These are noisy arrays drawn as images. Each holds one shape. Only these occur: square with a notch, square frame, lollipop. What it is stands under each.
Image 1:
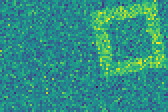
square frame
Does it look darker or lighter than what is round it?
lighter
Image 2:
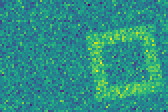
square frame
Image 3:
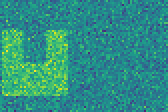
square with a notch
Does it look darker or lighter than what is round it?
lighter
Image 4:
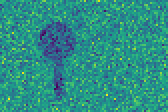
lollipop
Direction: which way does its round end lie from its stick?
up
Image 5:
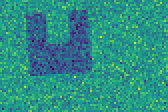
square with a notch
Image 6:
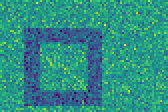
square frame
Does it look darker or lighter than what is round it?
darker
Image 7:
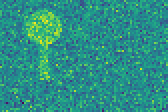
lollipop
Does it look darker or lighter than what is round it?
lighter
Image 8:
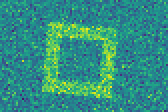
square frame
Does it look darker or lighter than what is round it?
lighter
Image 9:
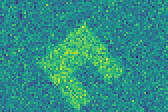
square with a notch
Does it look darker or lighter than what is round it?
lighter
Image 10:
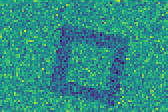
square frame
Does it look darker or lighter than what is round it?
darker
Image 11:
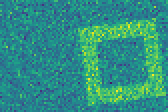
square frame
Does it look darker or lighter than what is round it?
lighter
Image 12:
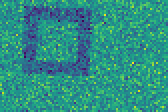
square frame
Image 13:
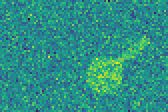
lollipop
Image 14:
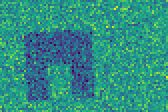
square with a notch
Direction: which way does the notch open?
down
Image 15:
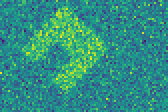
square with a notch
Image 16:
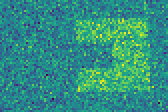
square with a notch
